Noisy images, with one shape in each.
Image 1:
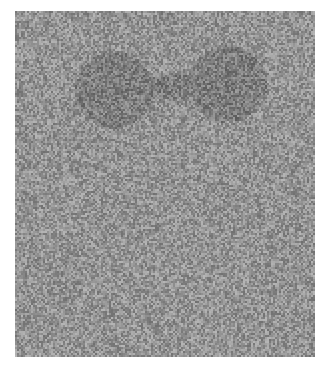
dark dumbbell
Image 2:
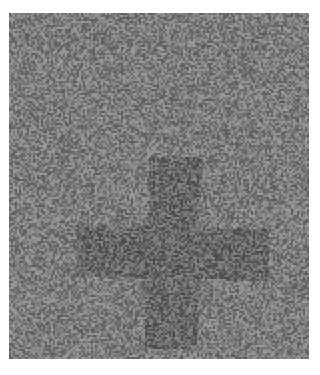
dark cross
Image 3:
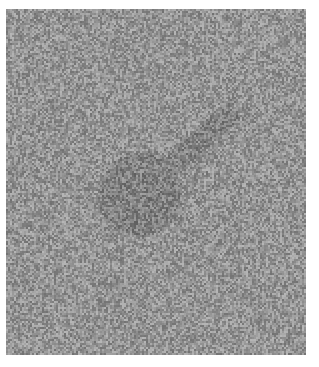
dark lollipop
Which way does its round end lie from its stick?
down and left
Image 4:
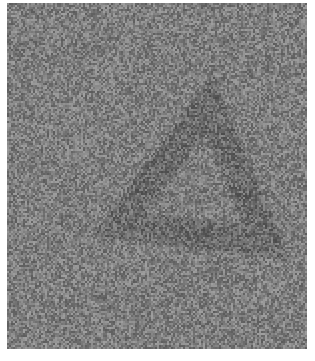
dark triangle frame
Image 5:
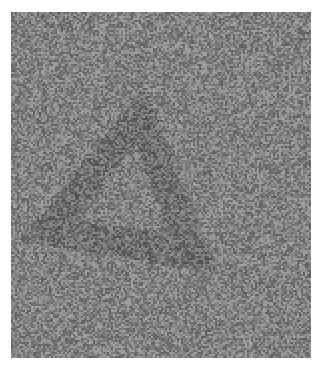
dark triangle frame
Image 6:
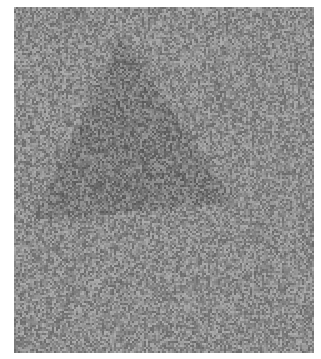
dark triangle
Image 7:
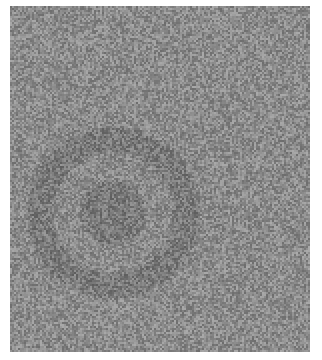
dark bullseye
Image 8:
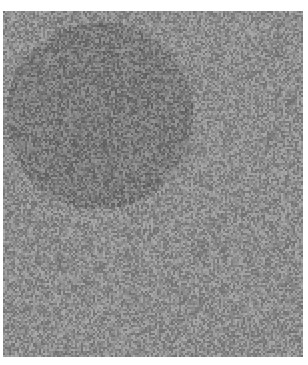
dark disc
